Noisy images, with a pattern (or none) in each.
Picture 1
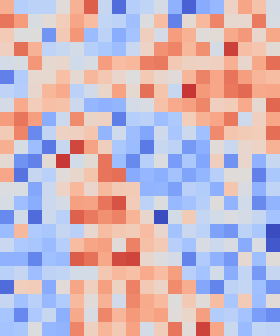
spokes from one point
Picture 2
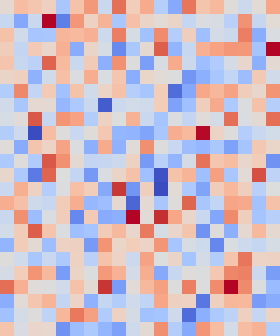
only noise
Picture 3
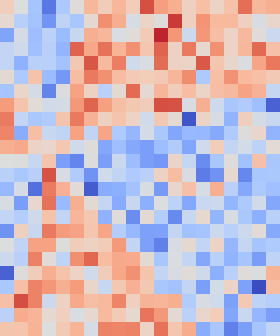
spokes from one point
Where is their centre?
middle left
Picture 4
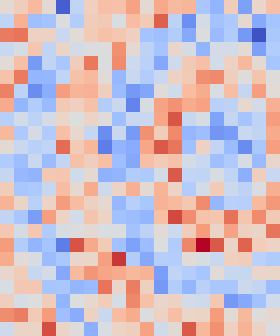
rings round one point
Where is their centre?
middle right
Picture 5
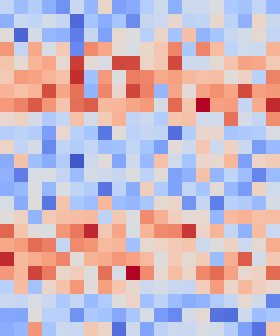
horizontal stripes
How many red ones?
2
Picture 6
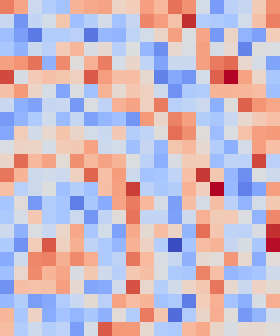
rings round one point
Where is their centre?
bottom left
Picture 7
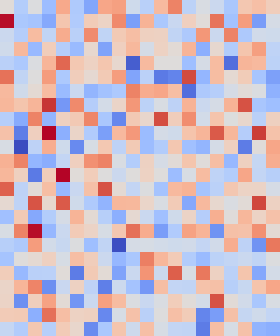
only noise
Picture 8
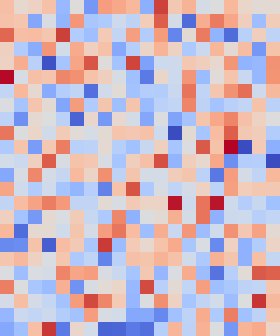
only noise
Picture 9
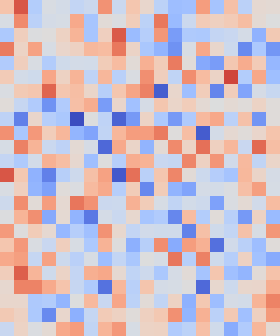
only noise
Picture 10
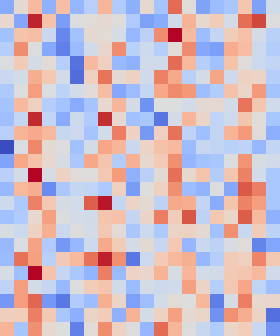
vertical stripes
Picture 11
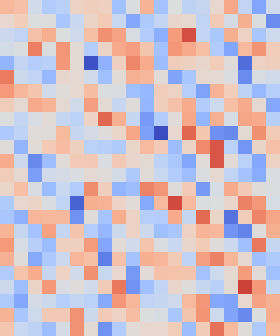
diagonal stripes
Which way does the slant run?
top left to bottom right
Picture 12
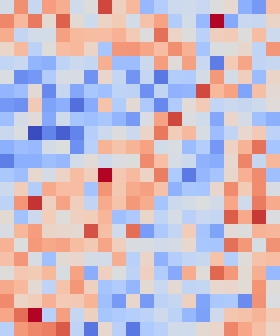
spokes from one point
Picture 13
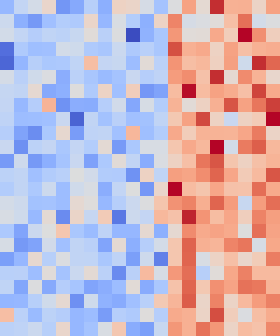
a sharp edge
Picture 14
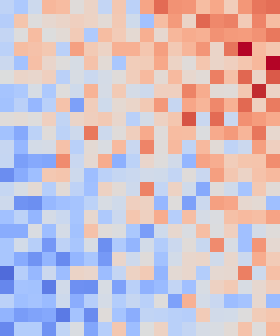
a smooth slope
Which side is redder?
top right
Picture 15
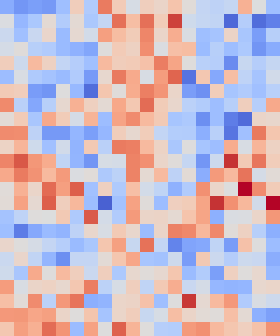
spokes from one point
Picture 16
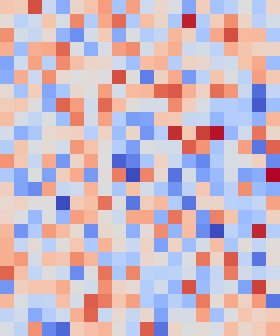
only noise
